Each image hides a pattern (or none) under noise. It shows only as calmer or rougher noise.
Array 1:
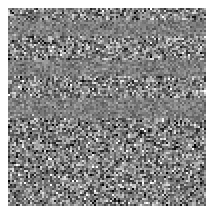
bands of rows
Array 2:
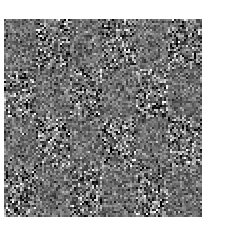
a checkerboard
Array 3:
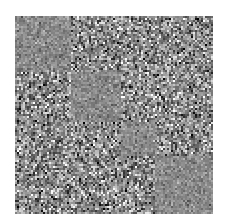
blocks along the diagonal
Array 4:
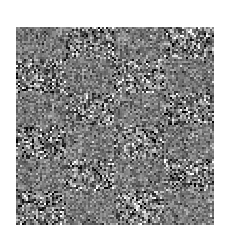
a checkerboard
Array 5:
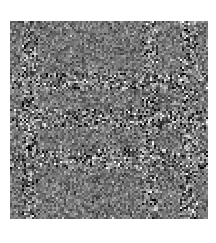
bands of rows crossing bands of columns
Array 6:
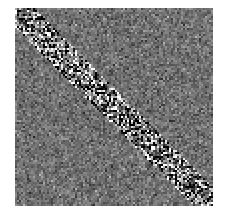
a diagonal band
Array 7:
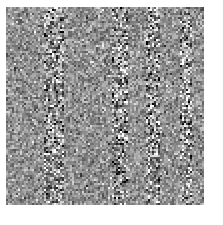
bands of columns
